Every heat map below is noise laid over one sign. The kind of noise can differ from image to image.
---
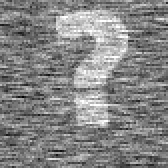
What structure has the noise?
streaked along the rows
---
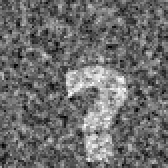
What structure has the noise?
blotchy
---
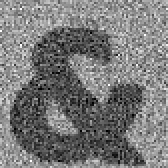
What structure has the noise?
low rank plus noise
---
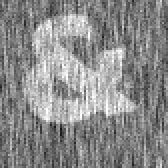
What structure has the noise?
streaked along the columns
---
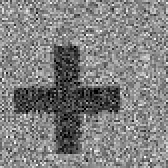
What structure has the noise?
low rank plus noise
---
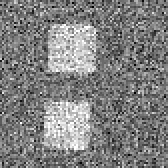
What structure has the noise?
low rank plus noise
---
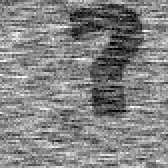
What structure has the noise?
streaked along the rows
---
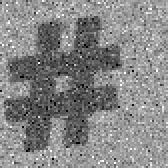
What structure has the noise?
heavy tails
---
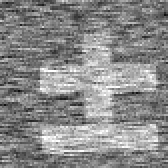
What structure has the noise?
streaked along the rows
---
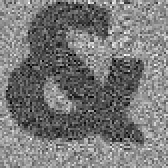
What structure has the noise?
low rank plus noise
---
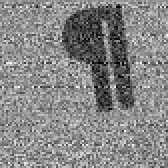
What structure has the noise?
rows of uneven size
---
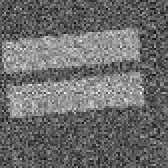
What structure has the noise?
low rank plus noise
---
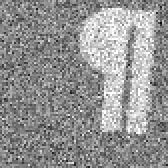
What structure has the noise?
independent entries
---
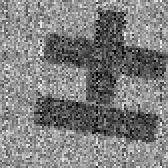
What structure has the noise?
columns of uneven size
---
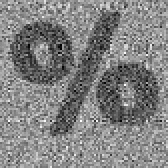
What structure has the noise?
low rank plus noise
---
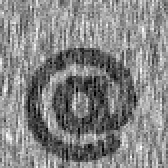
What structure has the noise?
streaked along the columns
